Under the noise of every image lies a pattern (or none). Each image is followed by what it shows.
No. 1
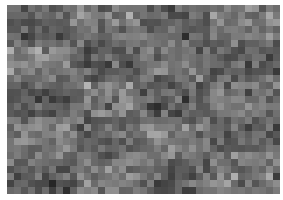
a checkerboard
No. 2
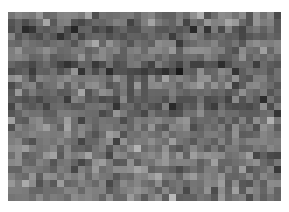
bands of rows
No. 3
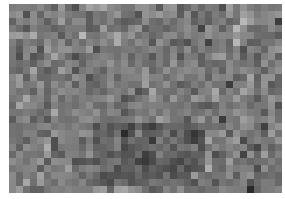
one block
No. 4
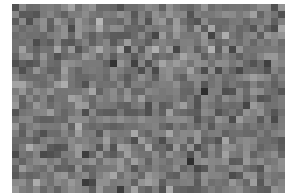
only noise
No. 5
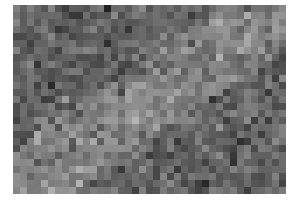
a diagonal band
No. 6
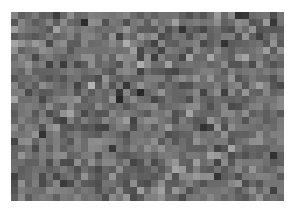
only noise
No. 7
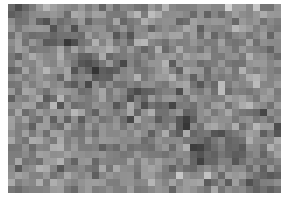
blocks along the diagonal
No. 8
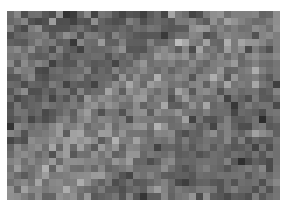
a diagonal band
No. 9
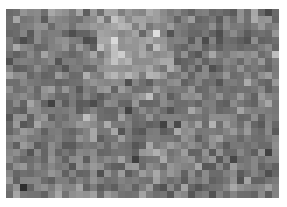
one block
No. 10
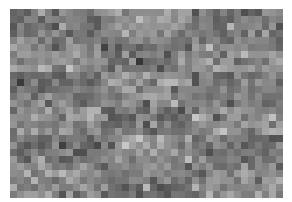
a checkerboard
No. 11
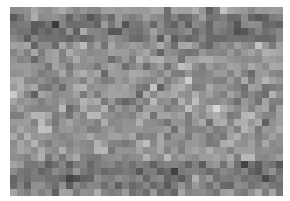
bands of rows
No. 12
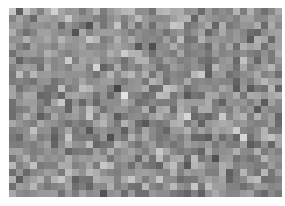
only noise
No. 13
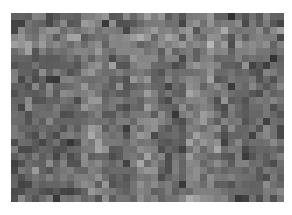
bands of rows crossing bands of columns
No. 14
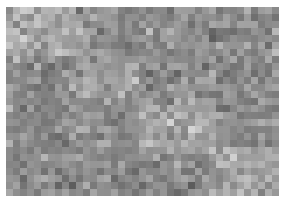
blocks along the diagonal
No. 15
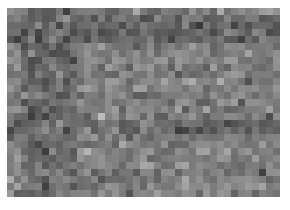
bands of rows crossing bands of columns
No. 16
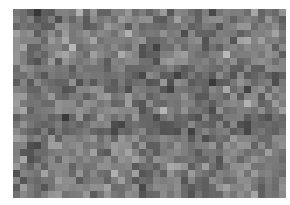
bands of rows crossing bands of columns
